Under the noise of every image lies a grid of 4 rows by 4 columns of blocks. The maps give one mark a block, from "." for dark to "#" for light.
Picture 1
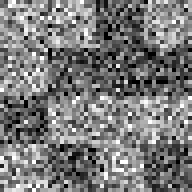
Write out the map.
##.#
#...
.###
#.#.
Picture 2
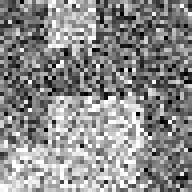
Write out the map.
.#..
....
.##.
###.
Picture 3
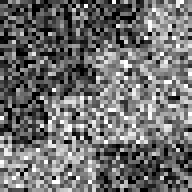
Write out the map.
...#
..##
.###
##..
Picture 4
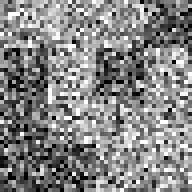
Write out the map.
###.
.#.#
.###
..##
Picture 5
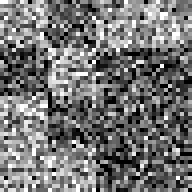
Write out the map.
#.##
.#..
#...
##..
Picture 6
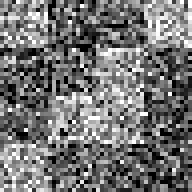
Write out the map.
#..#
..#.
.##.
#...
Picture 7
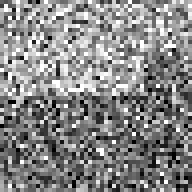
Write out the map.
####
###.
....
....
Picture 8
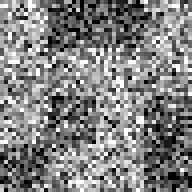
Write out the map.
#..#
####
#.#.
.##.
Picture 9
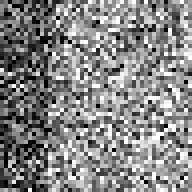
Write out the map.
.###
.###
.###
.###
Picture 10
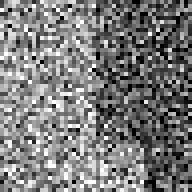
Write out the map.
##..
##..
##..
###.
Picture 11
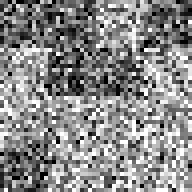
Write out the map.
..#.
#..#
####
.###
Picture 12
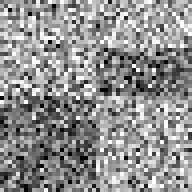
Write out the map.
####
##..
..##
..##
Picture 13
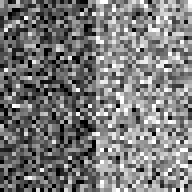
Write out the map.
..##
..##
..##
..##
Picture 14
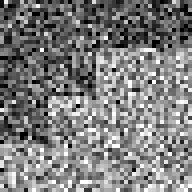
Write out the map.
....
..##
.###
####
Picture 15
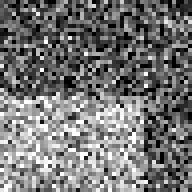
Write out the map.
....
....
###.
###.
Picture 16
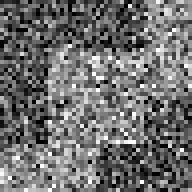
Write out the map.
...#
.###
.##.
##..
